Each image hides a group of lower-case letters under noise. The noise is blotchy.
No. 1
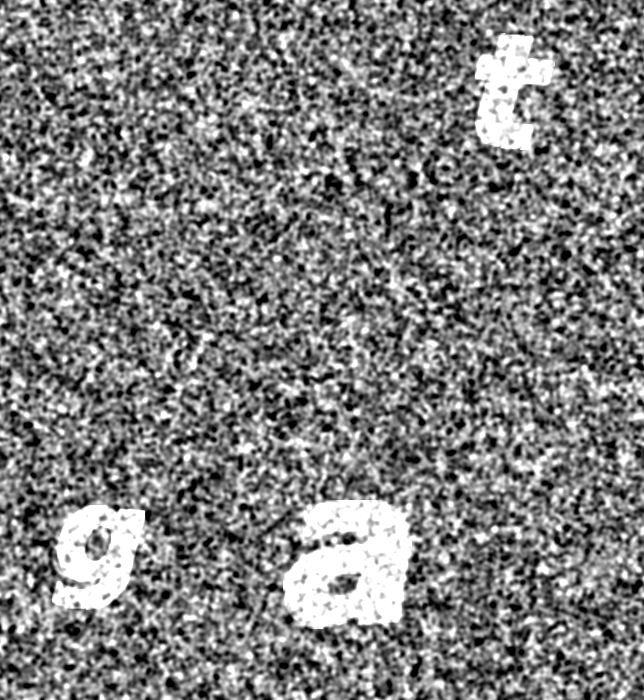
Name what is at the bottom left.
g
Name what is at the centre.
nothing
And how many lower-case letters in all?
3
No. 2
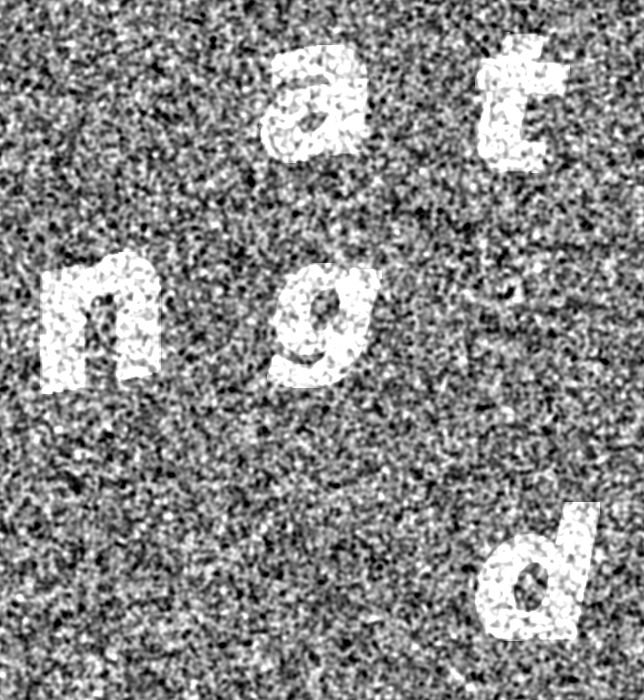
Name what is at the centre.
g
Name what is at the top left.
nothing
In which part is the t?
top right
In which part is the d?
bottom right
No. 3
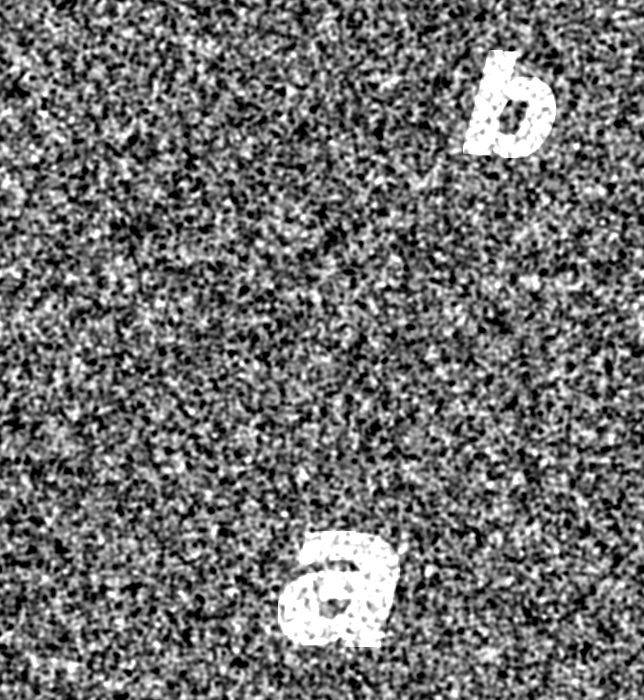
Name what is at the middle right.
nothing
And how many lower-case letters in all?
2
